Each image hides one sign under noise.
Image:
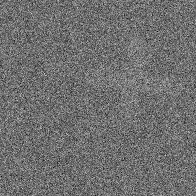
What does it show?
light plus sign
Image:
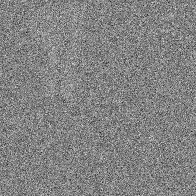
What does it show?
light pilcrow
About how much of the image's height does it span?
half
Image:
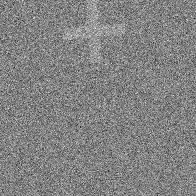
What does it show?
light plus sign, top middle
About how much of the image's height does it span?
a third
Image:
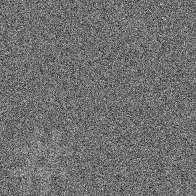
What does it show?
light hash sign, bottom left
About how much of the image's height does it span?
a third
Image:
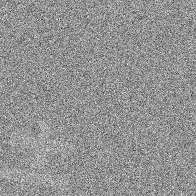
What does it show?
light plus-minus sign, bottom left
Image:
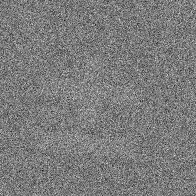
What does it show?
light plus-minus sign
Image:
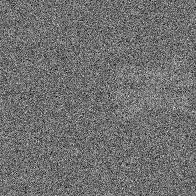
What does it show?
light not-equal sign, middle right
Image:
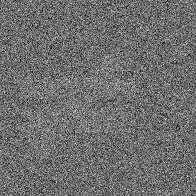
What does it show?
light not-equal sign
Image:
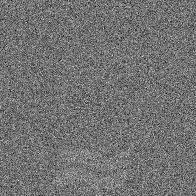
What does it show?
light approximately sign, bottom middle
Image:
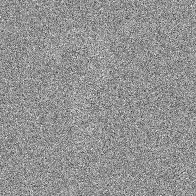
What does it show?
light question mark
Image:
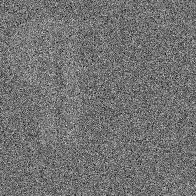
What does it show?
light pilcrow
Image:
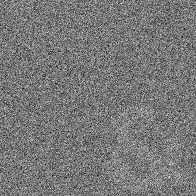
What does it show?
light ampersand, bottom right
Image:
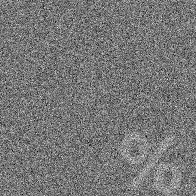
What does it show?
light percent sign, bottom right
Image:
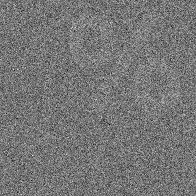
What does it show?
light percent sign
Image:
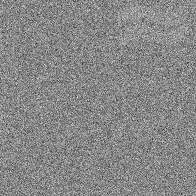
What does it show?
light approximately sign, top right
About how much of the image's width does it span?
a third
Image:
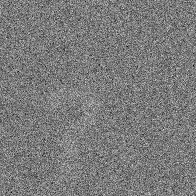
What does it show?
light question mark
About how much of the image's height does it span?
half
